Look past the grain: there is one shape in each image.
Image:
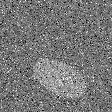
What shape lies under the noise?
ellipse
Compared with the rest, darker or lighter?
lighter
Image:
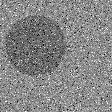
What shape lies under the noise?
disc
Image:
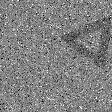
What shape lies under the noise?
triangle frame
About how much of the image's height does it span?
half
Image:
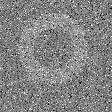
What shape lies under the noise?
ring
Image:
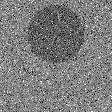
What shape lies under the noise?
disc
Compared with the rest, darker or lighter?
darker
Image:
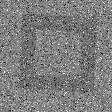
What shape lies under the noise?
square frame
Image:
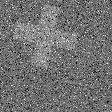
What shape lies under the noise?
cross
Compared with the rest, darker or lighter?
lighter
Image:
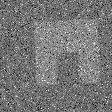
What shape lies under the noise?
square with a notch
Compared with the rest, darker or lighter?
lighter
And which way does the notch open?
down
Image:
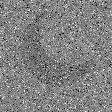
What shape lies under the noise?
crescent
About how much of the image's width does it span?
two thirds
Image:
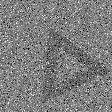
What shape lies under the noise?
triangle frame
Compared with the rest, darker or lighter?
darker
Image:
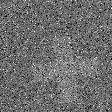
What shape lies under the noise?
cross
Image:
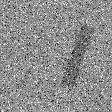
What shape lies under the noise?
bar
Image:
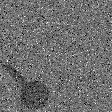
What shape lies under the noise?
lollipop
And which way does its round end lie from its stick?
down and right
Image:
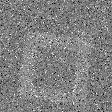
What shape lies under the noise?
square frame
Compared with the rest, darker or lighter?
lighter
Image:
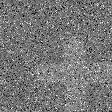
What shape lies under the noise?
cross
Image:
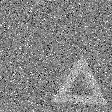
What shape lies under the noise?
triangle frame
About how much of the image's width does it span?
half
